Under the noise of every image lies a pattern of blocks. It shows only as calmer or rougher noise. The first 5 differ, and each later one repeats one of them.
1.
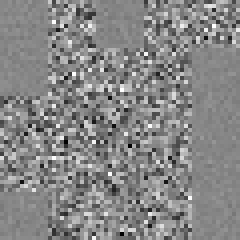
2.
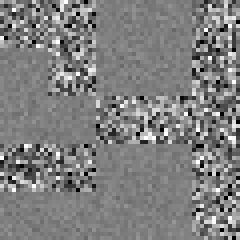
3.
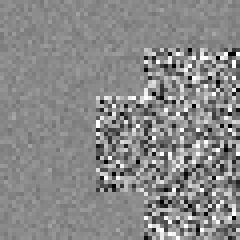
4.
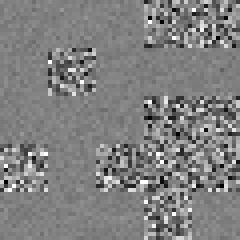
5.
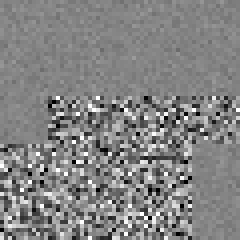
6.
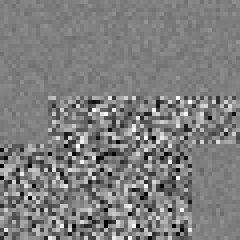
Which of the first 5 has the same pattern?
5
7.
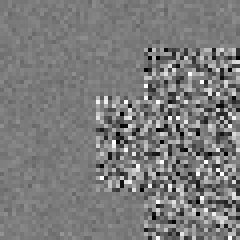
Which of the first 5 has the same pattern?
3
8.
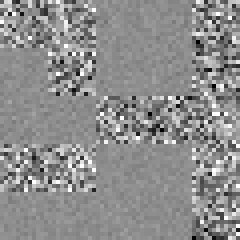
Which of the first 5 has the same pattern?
2
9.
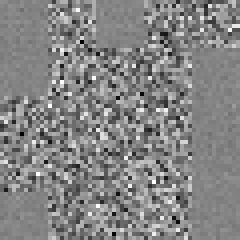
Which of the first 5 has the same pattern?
1
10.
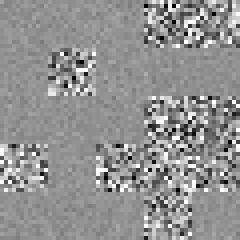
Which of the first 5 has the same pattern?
4
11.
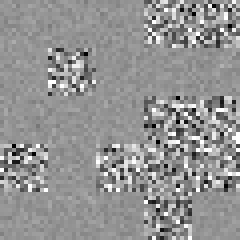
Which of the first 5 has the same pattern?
4
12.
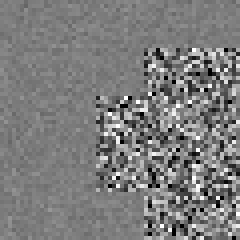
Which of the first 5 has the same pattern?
3
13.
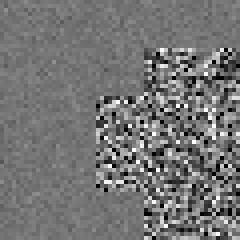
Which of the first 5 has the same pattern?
3
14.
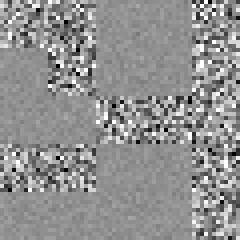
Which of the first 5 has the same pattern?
2
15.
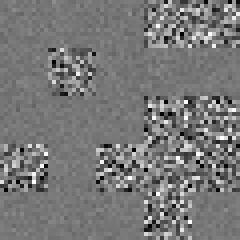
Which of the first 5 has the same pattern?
4
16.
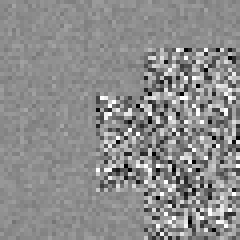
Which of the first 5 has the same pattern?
3
